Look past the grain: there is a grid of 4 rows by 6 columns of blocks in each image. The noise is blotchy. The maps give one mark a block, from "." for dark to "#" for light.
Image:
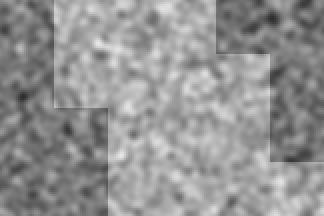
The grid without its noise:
.###..
.####.
..###.
..####
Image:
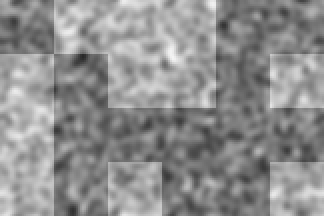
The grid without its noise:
.###..
#.##.#
#.....
#.#..#
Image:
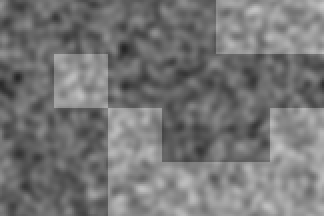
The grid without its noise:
....##
.#....
..#..#
..####
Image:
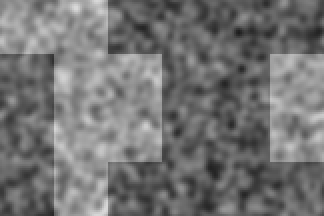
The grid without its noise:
##....
.##..#
.##..#
.#....
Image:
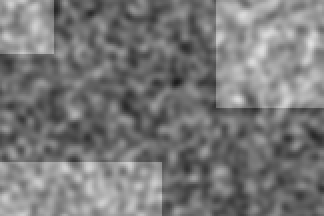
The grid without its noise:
#...##
....##
......
###...
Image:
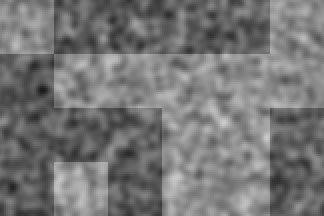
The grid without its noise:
#....#
.#####
...##.
.#.##.
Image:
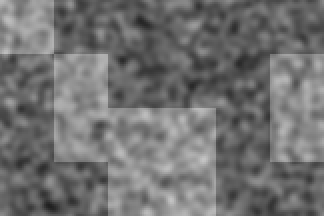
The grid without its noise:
#.....
.#...#
.###.#
..##..
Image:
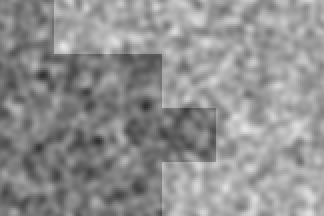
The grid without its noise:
.#####
...###
....##
...###
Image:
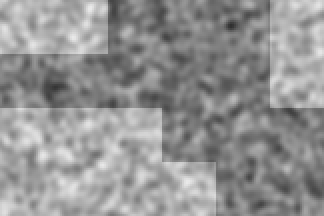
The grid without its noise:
##...#
.....#
###...
####..
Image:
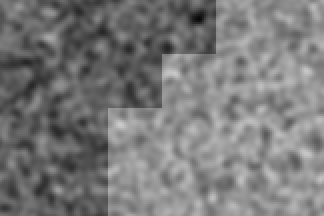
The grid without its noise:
....##
...###
..####
..####
